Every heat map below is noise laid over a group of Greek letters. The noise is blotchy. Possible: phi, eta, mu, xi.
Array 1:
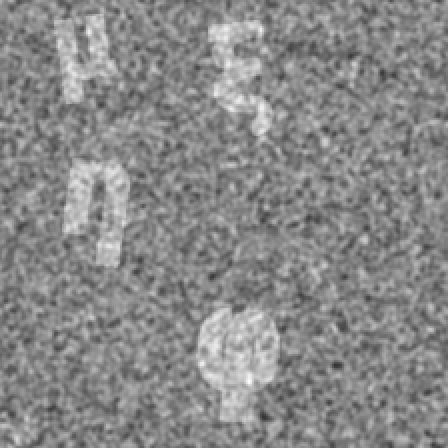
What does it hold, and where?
top left: mu; top middle: xi; middle left: eta; bottom middle: phi
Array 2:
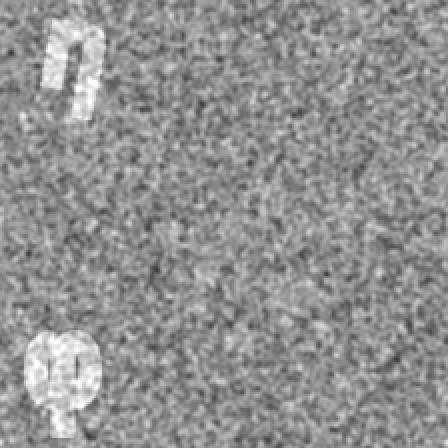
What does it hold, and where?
top left: eta; bottom left: phi
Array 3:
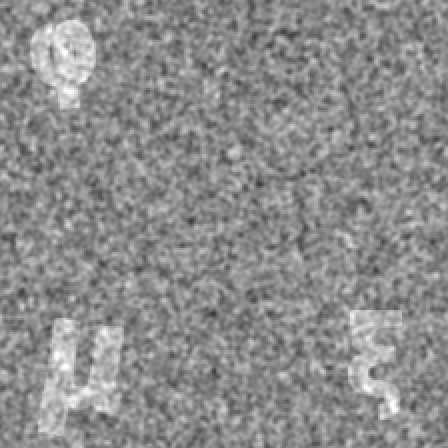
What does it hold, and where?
top left: phi; bottom left: mu; bottom right: xi
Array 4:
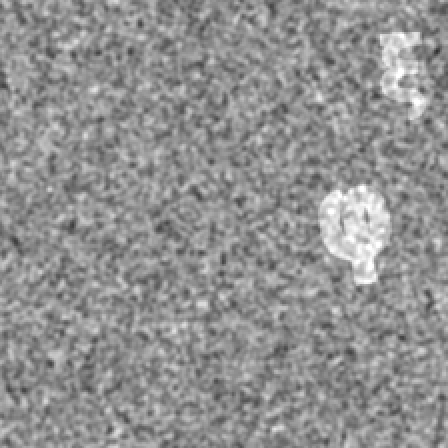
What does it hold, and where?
top right: xi; middle right: phi
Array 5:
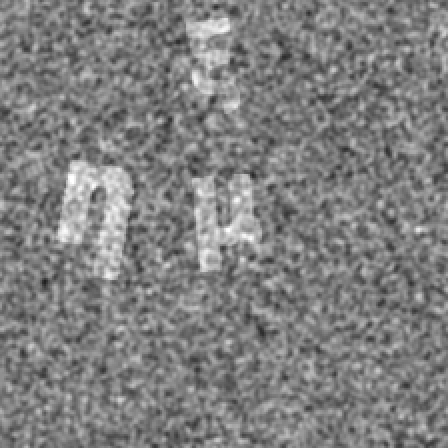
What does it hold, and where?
top middle: xi; middle left: eta; centre: mu
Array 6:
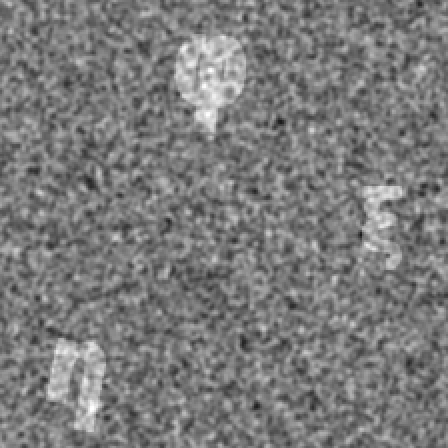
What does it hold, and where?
top middle: phi; middle right: xi; bottom left: eta
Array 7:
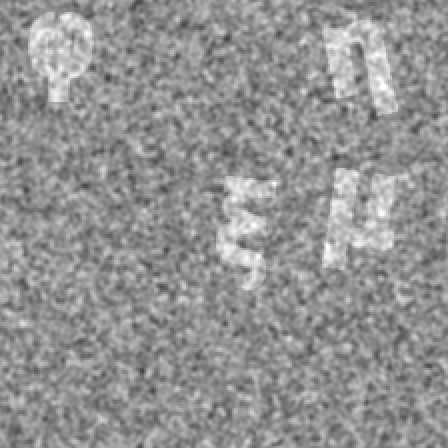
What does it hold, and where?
top left: phi; top right: eta; centre: xi; middle right: mu
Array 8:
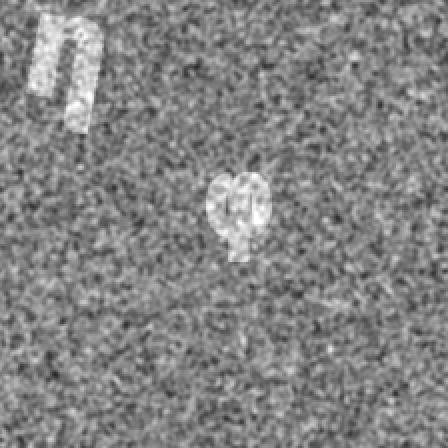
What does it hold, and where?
top left: eta; centre: phi
